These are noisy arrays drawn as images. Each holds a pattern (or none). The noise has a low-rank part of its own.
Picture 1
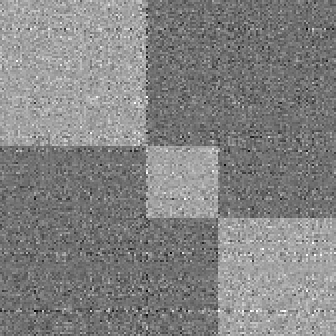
blocks along the diagonal
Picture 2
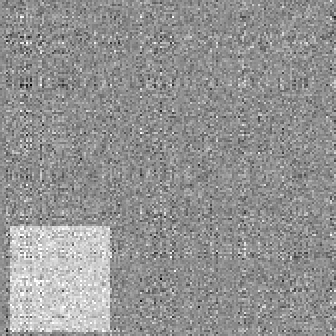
one block
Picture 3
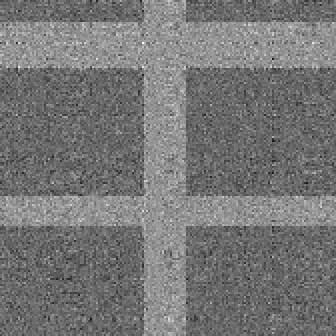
bands of rows crossing bands of columns
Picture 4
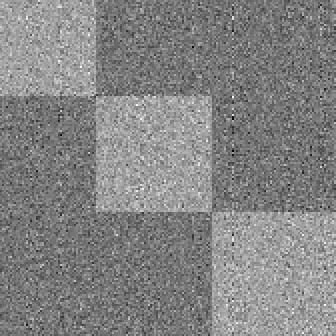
blocks along the diagonal
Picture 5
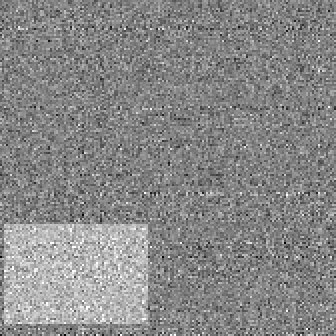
one block
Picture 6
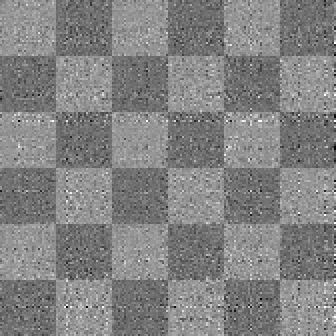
a checkerboard
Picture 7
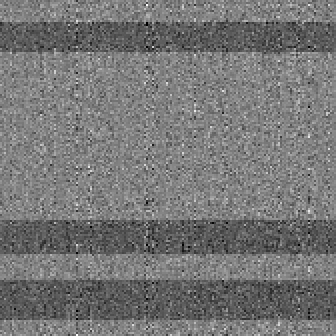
bands of rows
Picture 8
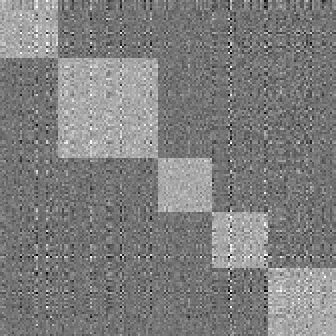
blocks along the diagonal
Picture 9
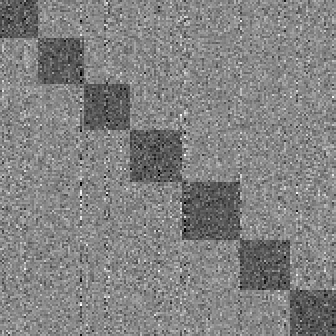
blocks along the diagonal
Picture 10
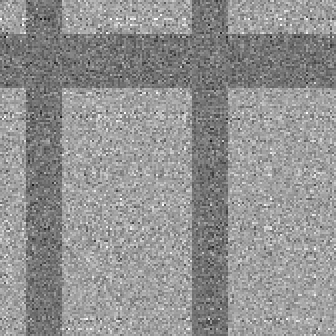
bands of rows crossing bands of columns
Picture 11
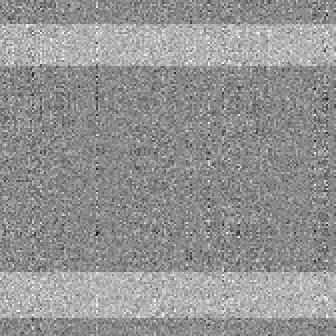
bands of rows
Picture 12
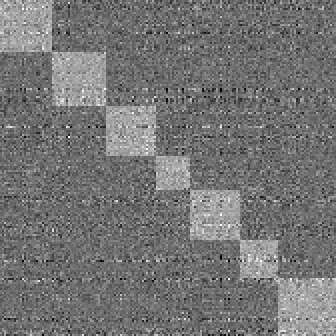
blocks along the diagonal
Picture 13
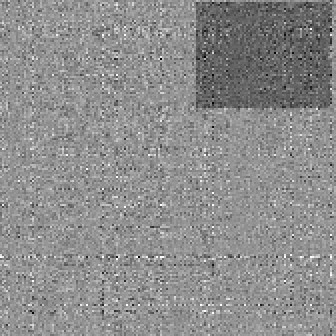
one block
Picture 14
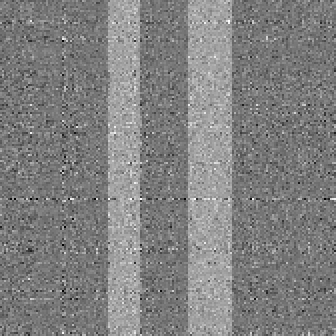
bands of columns
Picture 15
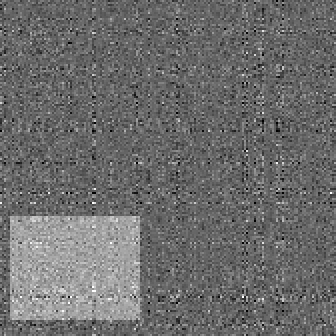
one block
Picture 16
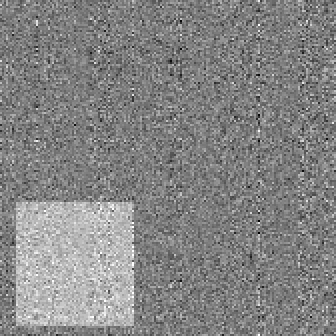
one block
